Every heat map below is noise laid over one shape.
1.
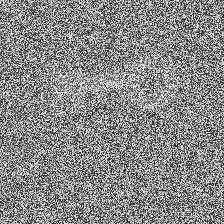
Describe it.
light key
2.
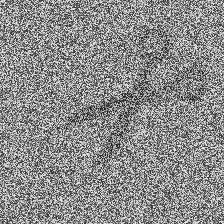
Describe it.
dark pair of scissors
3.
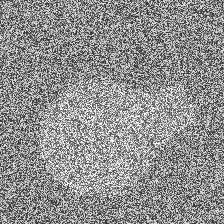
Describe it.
light light bulb
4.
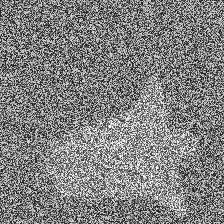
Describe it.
light bell
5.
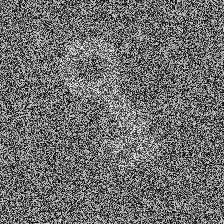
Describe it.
light key
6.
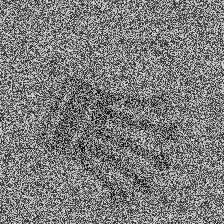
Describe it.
dark chess queen
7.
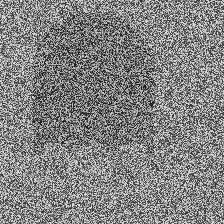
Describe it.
dark ghost
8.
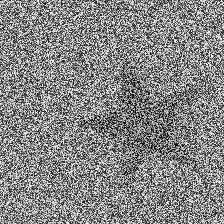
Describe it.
dark star
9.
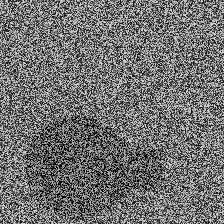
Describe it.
dark light bulb
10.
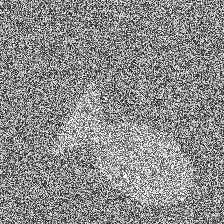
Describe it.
light fish
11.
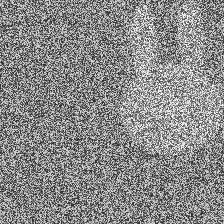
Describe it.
light rabbit's head
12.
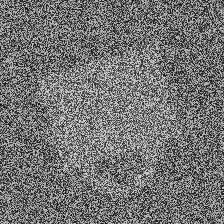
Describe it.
light cup
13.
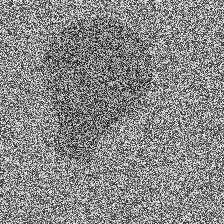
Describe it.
dark light bulb
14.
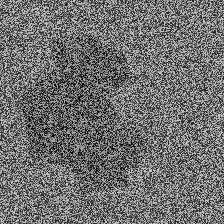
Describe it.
dark car
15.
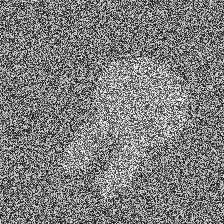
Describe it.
light rabbit's head
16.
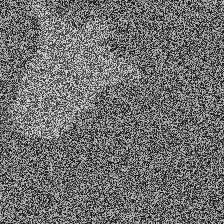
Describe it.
light bell
